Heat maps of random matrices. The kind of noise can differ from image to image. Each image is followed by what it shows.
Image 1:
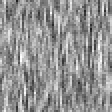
streaked along the columns
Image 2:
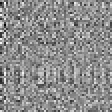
low rank plus noise
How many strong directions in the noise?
one
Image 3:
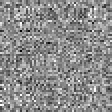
low rank plus noise
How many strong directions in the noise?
three or four
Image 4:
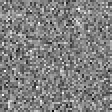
independent entries
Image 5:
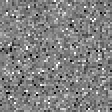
heavy tails
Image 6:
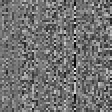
columns of uneven size
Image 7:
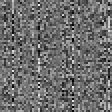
columns of uneven size
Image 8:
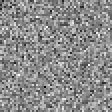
independent entries
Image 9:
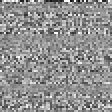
rows of uneven size
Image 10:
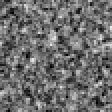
blotchy
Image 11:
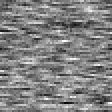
streaked along the rows
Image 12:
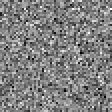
independent entries
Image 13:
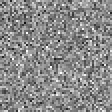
independent entries
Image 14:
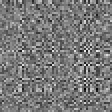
low rank plus noise
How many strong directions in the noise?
one
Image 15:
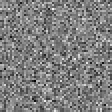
low rank plus noise
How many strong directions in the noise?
five to eight
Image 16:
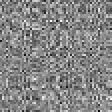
low rank plus noise
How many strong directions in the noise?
two
